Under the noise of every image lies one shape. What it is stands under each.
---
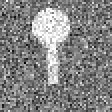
lollipop
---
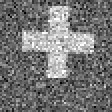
cross
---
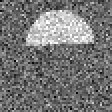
half disc
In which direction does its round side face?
up
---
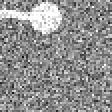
lollipop
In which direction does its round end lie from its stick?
right
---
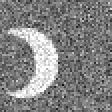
crescent
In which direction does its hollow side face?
left
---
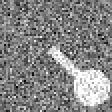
lollipop
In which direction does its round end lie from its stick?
down and right
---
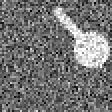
lollipop
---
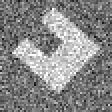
square with a notch
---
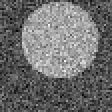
disc
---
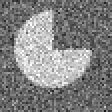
disc with a wedge cut out
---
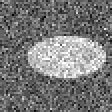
ellipse
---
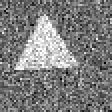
triangle
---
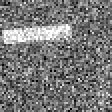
bar
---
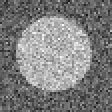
disc
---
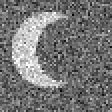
crescent
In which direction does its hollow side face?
right
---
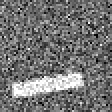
bar
